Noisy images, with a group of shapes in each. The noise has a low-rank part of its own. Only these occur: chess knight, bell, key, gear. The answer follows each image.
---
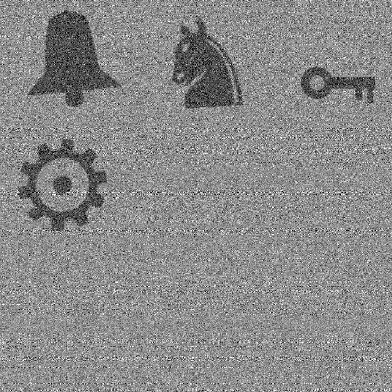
top left: bell; top middle: chess knight; top right: key; middle left: gear
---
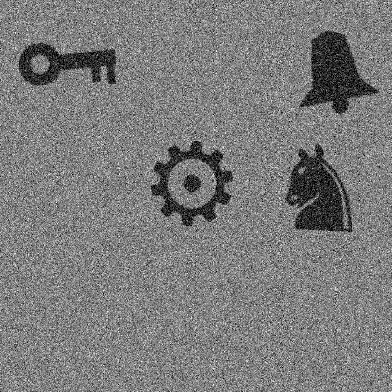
top left: key; top right: bell; centre: gear; middle right: chess knight
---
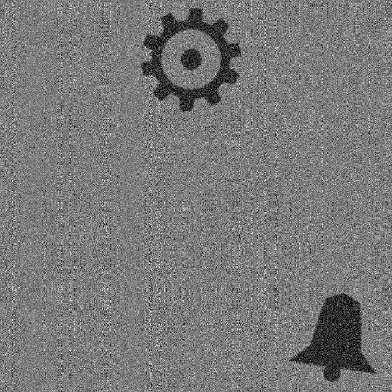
top middle: gear; bottom right: bell
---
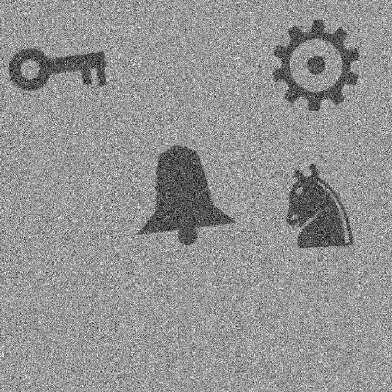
top left: key; top right: gear; centre: bell; middle right: chess knight
